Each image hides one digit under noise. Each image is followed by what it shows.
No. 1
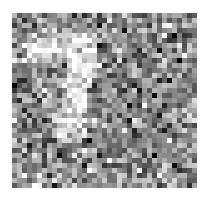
7
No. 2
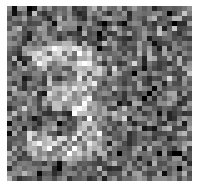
3
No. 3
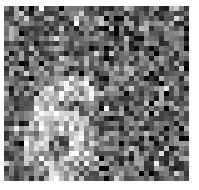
6
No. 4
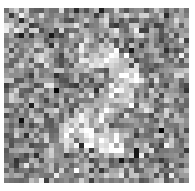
2
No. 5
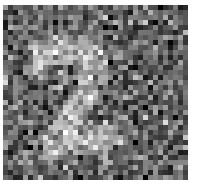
2
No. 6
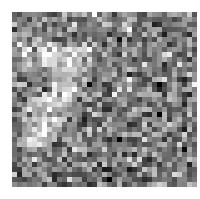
7
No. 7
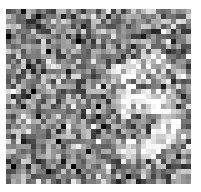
5
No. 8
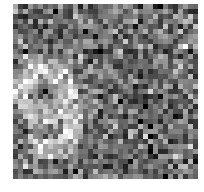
9
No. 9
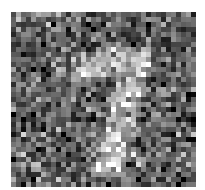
7
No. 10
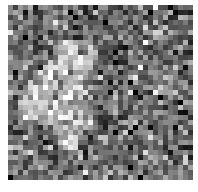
4
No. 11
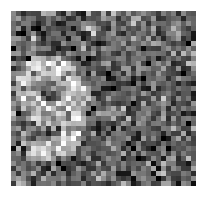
9
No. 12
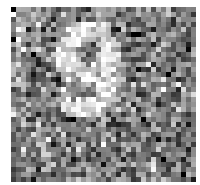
9
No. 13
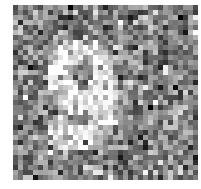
9
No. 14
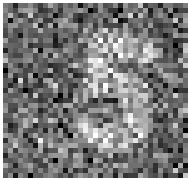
5
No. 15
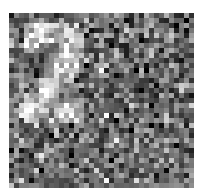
2
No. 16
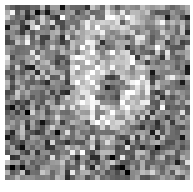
6
